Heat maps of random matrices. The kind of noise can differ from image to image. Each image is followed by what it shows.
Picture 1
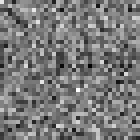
low rank plus noise
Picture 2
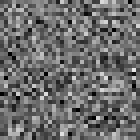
low rank plus noise
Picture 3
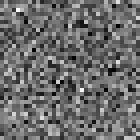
independent entries
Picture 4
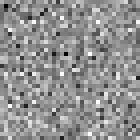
heavy tails
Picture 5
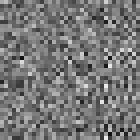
low rank plus noise
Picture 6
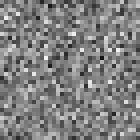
independent entries
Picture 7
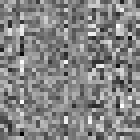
columns of uneven size
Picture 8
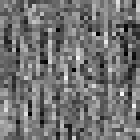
streaked along the columns
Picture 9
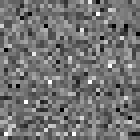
heavy tails
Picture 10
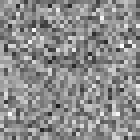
independent entries
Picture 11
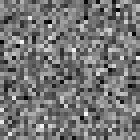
independent entries
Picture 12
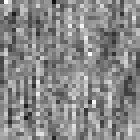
streaked along the columns
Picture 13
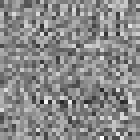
low rank plus noise
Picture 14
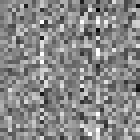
columns of uneven size
